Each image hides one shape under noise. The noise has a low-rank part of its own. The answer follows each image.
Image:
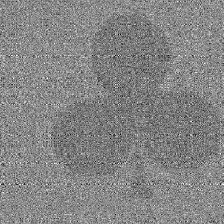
dark club
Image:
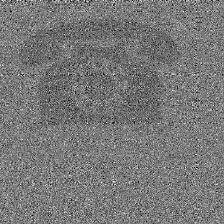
dark telephone
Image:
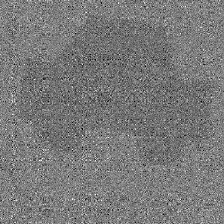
dark car
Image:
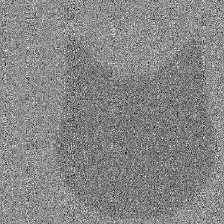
dark cat's head
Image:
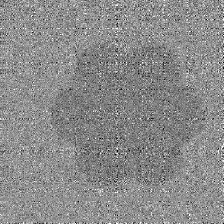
dark flower
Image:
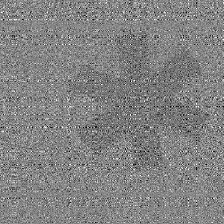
dark asterisk
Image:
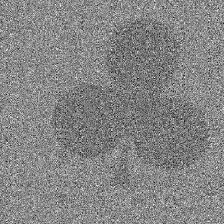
dark club
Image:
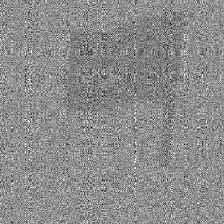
dark flag
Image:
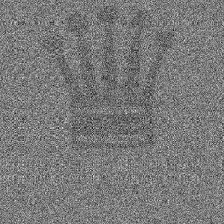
dark chess queen
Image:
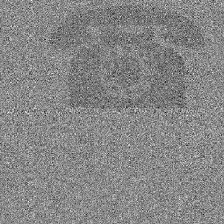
dark telephone
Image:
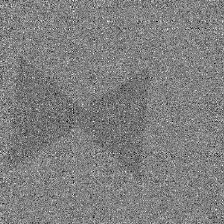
dark bow tie
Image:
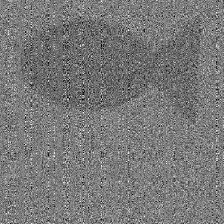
dark fish
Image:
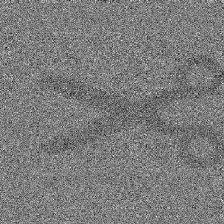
dark pair of scissors
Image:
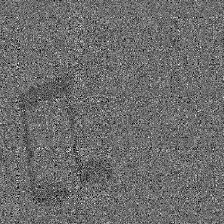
dark pair of musical notes
